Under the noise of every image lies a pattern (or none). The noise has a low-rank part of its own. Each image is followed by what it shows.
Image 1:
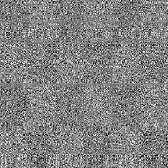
a checkerboard
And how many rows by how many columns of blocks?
4 by 6
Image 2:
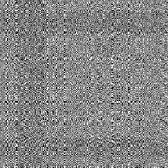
bands of rows crossing bands of columns
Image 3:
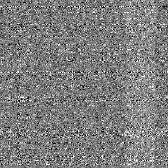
one band of columns
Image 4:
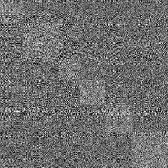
blocks along the diagonal
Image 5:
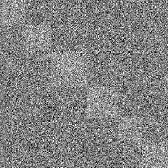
blocks along the diagonal
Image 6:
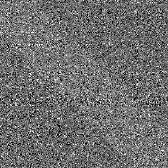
a diagonal band
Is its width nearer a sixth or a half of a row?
a half
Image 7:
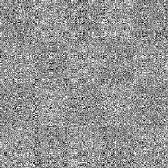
a checkerboard
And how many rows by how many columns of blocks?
4 by 5
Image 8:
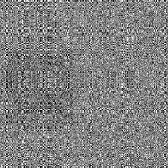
one block
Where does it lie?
middle left
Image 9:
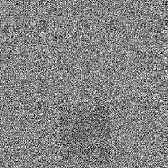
one block
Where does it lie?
bottom middle
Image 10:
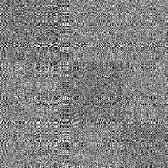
blocks along the diagonal
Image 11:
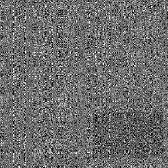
one block
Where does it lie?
bottom right
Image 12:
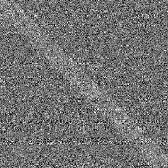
a diagonal band
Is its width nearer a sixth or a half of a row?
a sixth
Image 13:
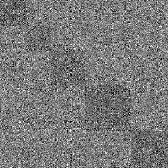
blocks along the diagonal
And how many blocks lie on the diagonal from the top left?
5
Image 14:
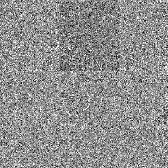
one block
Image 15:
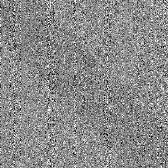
a diagonal band
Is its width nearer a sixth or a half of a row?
a half
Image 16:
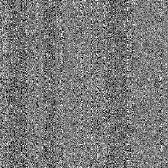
bands of columns
